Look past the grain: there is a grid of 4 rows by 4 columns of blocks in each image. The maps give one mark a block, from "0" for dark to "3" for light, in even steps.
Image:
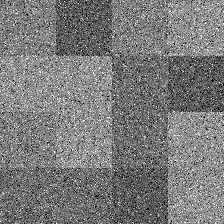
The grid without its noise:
2 0 2 3
3 3 1 0
2 3 1 3
1 1 0 3
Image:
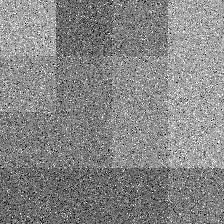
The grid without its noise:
3 0 1 3
2 1 2 3
1 1 2 3
0 0 0 1
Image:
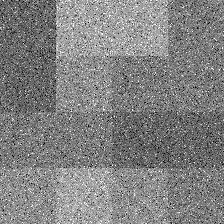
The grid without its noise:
0 3 3 1
0 2 1 1
1 1 0 0
2 3 2 1
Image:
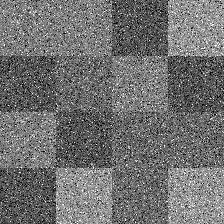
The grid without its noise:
2 2 0 3
0 1 2 0
2 0 1 1
0 3 1 3
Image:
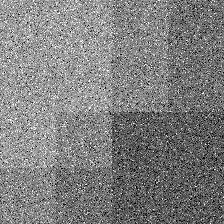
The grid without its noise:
3 3 2 1
3 3 2 1
3 2 0 0
2 1 0 0
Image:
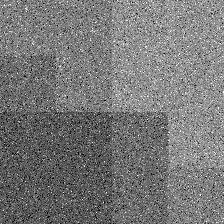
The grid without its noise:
2 2 3 3
1 2 3 3
0 0 1 3
0 0 1 2
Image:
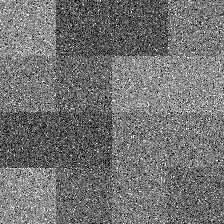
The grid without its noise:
3 0 0 2
2 1 3 3
0 0 2 2
3 1 2 1
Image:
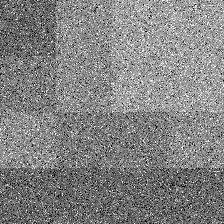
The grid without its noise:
0 2 3 3
1 2 3 3
2 1 1 2
0 0 0 0
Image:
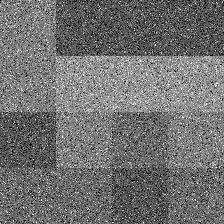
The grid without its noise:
2 0 0 0
2 3 3 3
0 2 1 2
1 1 0 1
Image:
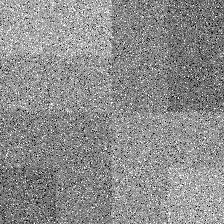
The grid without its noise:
3 3 1 0
2 2 1 0
1 1 2 2
0 1 2 3
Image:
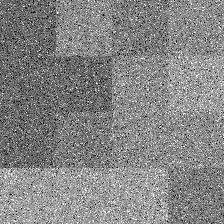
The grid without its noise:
0 2 1 2
0 0 2 3
0 1 2 2
3 3 3 1
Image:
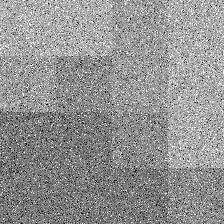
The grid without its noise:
3 3 2 3
2 1 2 3
0 0 1 3
0 0 0 1
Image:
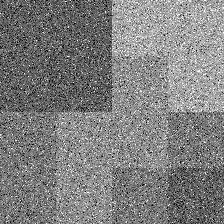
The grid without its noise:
0 0 3 3
0 0 2 3
1 2 2 1
1 2 1 0
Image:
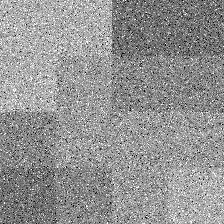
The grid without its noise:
3 3 0 0
3 2 1 1
1 2 2 2
0 1 2 3
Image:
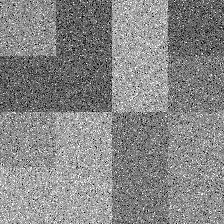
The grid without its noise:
2 0 3 0
0 0 3 1
2 3 1 2
3 3 1 2
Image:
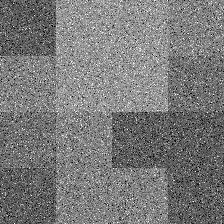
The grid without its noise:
0 3 3 2
2 3 3 1
1 2 0 0
0 2 2 0
